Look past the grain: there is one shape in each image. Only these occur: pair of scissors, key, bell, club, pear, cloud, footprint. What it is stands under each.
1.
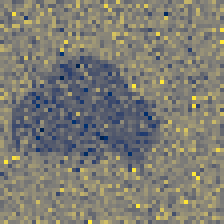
cloud
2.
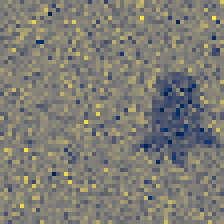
bell
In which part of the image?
middle right
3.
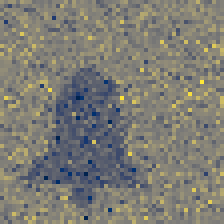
bell
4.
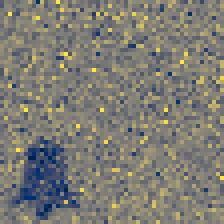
bell
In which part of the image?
bottom left
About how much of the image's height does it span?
a third
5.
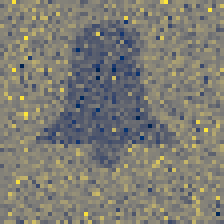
bell
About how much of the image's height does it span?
two thirds
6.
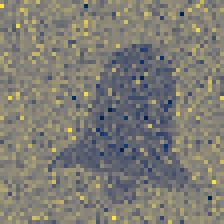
bell
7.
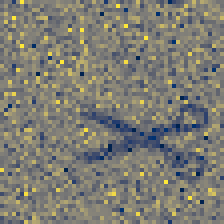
pair of scissors
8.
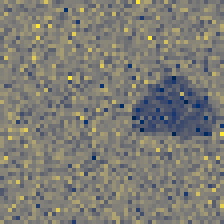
cloud
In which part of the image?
middle right
